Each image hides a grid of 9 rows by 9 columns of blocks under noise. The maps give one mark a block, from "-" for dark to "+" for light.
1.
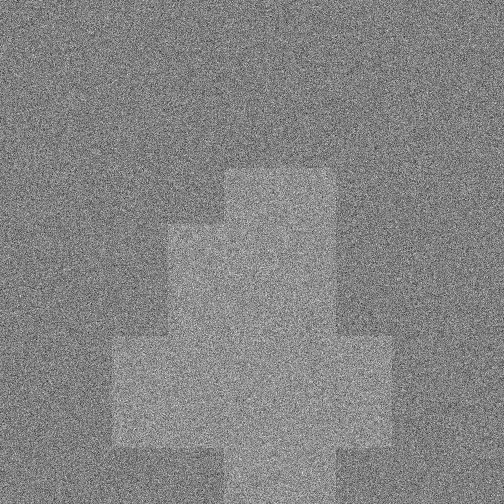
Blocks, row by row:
- - - - - - - - -
- - - - - - - - -
- - - - - - - - -
- - - - + + - - -
- - - + + + - - -
- - - + + + - - -
- - + + + + + - -
- - + + + + + - -
- - - - + + - - -
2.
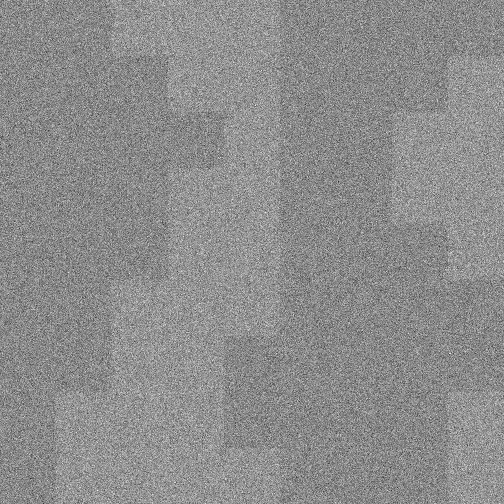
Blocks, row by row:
- - + + + - - - -
- - - + + - - - +
- - - - + - - + +
- - - + + - - + +
- - - + + - - - +
- - + + + - - - -
- - + + - - - - -
- + + + - - - - +
- + + + + - - - +
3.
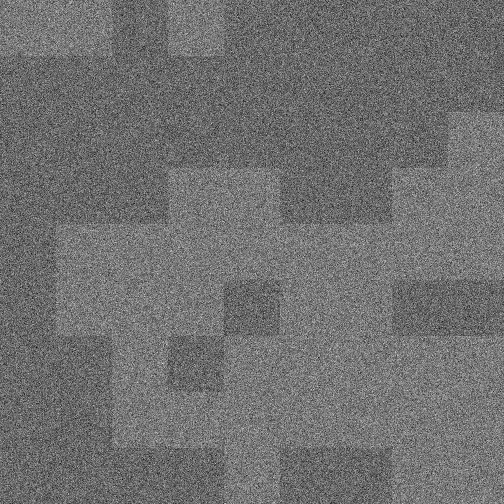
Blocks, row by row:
+ + - + - - - - -
- - - - - - - - -
- - - - - - - - +
- - - + + - - + +
- + + + + + + + +
- + + + - + + - -
- - + - + + + + +
- - + + + + + + +
- - - - + - - + +
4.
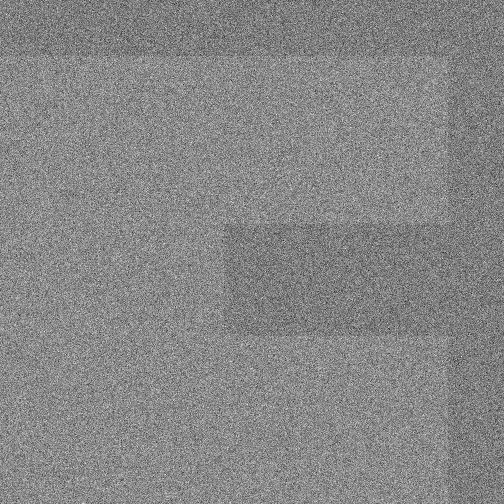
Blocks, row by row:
- - - - - - - - -
+ + + + + + + + -
+ + + + + + + + -
+ + + + + + + + -
+ + + + - - - - -
+ + + + - - - - -
+ + + + + + + + -
+ + + + + + + + -
+ + + + + + + + -
